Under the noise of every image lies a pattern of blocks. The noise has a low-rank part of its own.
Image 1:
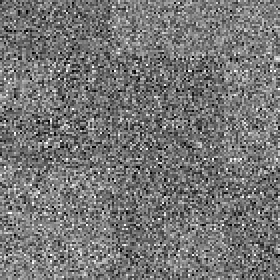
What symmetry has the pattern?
mirrored about the diagonal from the bottom left
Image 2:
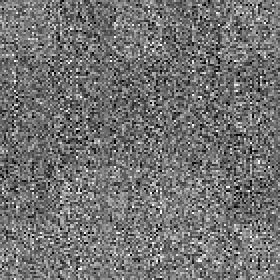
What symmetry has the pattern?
left and right mirror each other
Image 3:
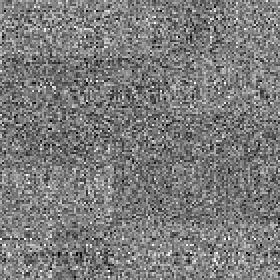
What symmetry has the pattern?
the same after a half turn
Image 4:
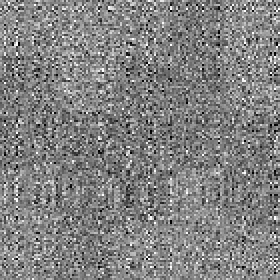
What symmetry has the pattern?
the same after a half turn
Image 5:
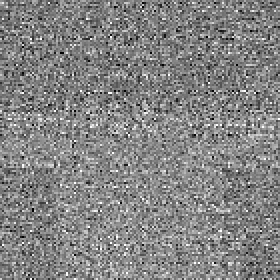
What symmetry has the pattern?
left and right mirror each other
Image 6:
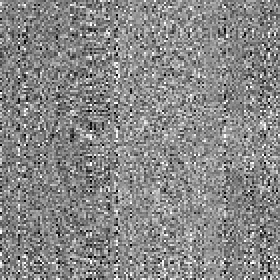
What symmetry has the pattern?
top and bottom mirror each other
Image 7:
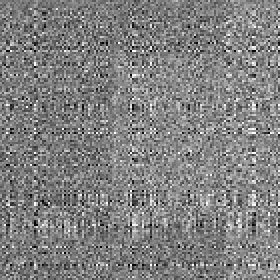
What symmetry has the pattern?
top and bottom mirror each other
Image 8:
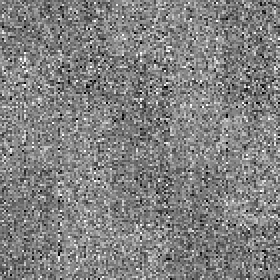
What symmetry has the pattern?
the same after a half turn
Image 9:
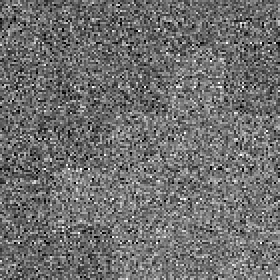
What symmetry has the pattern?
mirrored about the diagonal from the top left
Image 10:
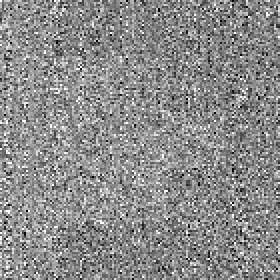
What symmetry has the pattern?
top and bottom mirror each other
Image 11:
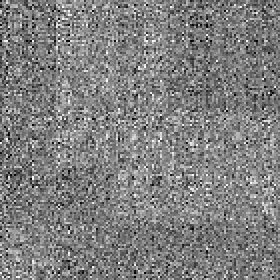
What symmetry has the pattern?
mirrored about the diagonal from the bottom left
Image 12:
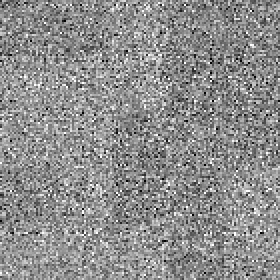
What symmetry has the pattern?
no symmetry
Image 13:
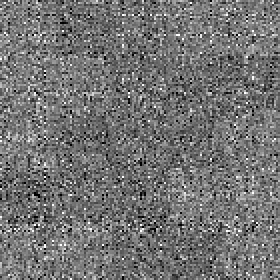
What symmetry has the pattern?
the same after a half turn
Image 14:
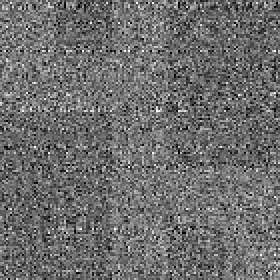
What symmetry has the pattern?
the same after a half turn
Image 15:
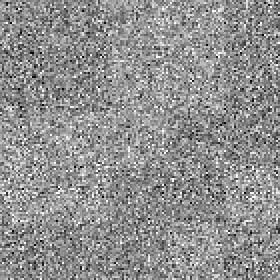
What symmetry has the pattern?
mirrored about the diagonal from the top left
